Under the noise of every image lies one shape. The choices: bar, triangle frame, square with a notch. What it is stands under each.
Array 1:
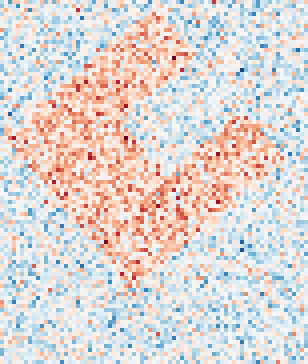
square with a notch
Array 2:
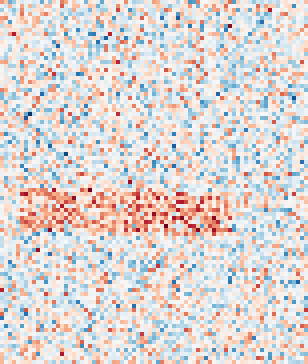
bar
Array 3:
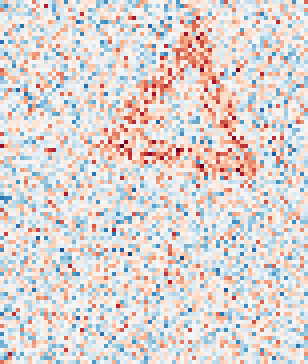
triangle frame
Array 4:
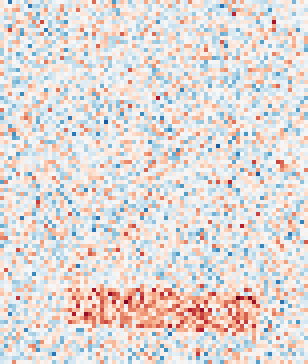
bar
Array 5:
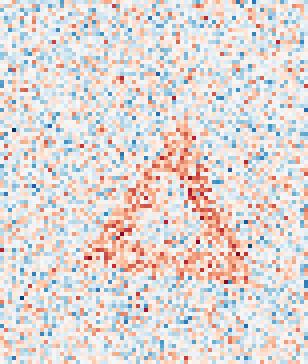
triangle frame
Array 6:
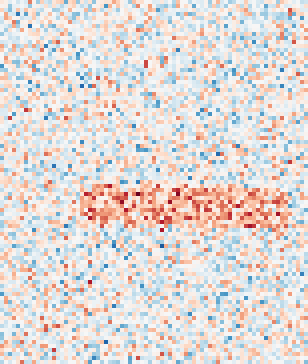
bar
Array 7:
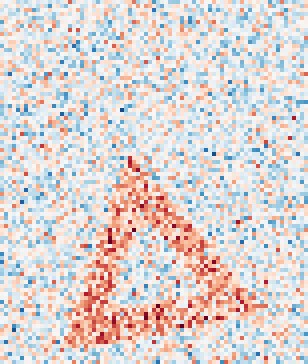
triangle frame
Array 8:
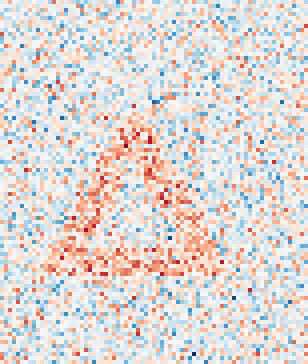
triangle frame
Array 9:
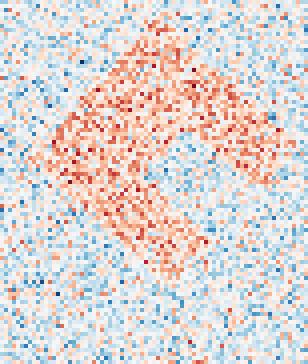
square with a notch
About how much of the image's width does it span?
nearly all
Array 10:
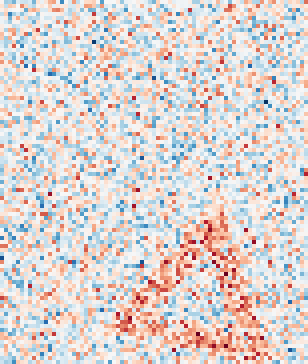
triangle frame
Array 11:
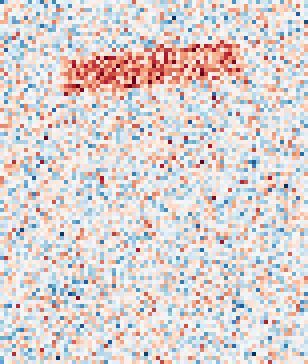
bar
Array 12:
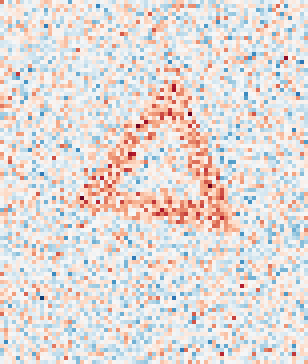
triangle frame
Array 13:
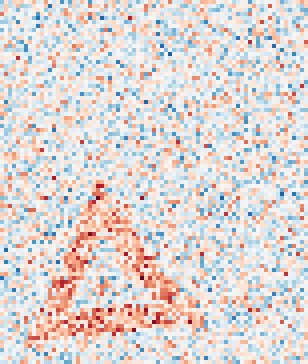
triangle frame
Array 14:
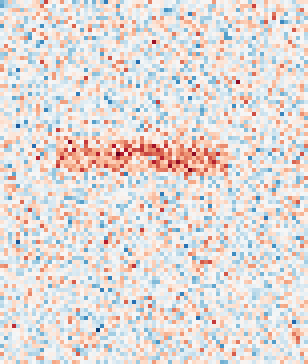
bar
